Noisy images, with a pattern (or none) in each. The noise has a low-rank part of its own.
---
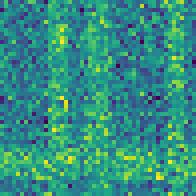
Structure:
bands of rows crossing bands of columns
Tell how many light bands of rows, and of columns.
1 and 3
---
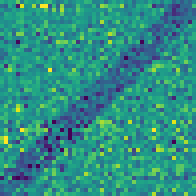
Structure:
a diagonal band
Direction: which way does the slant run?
bottom left to top right
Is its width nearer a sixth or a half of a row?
a sixth
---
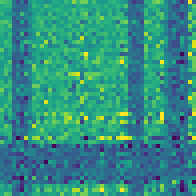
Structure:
bands of rows crossing bands of columns
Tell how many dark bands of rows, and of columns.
1 and 3
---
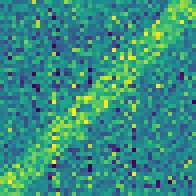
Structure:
a diagonal band
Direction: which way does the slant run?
bottom left to top right
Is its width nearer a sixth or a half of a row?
a sixth
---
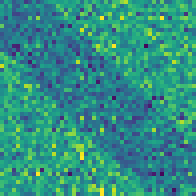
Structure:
a diagonal band
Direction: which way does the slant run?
top left to bottom right
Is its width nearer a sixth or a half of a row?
a half
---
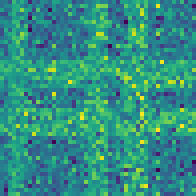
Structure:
bands of rows crossing bands of columns
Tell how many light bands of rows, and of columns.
2 and 3
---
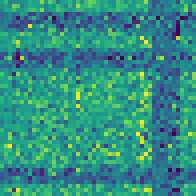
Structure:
bands of rows crossing bands of columns
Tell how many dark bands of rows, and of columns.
3 and 1
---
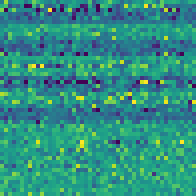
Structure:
bands of rows
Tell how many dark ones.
4
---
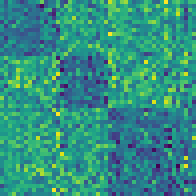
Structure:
blocks along the diagonal
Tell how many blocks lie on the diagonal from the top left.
3
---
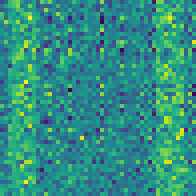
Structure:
bands of columns
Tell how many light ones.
2
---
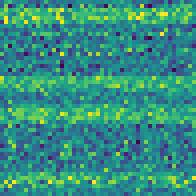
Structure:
bands of rows
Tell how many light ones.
4
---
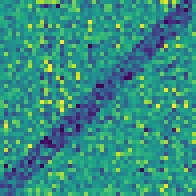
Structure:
a diagonal band
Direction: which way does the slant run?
bottom left to top right
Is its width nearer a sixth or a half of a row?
a sixth
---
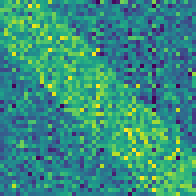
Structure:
a diagonal band
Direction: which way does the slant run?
top left to bottom right
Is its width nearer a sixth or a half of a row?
a half
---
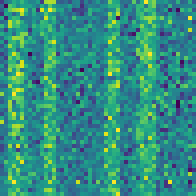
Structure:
bands of columns
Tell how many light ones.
4
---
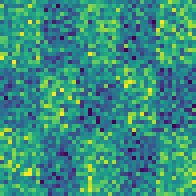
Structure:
a checkerboard
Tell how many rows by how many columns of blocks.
3 by 5
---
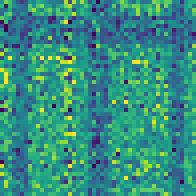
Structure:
bands of rows crossing bands of columns
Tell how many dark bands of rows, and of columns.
1 and 3
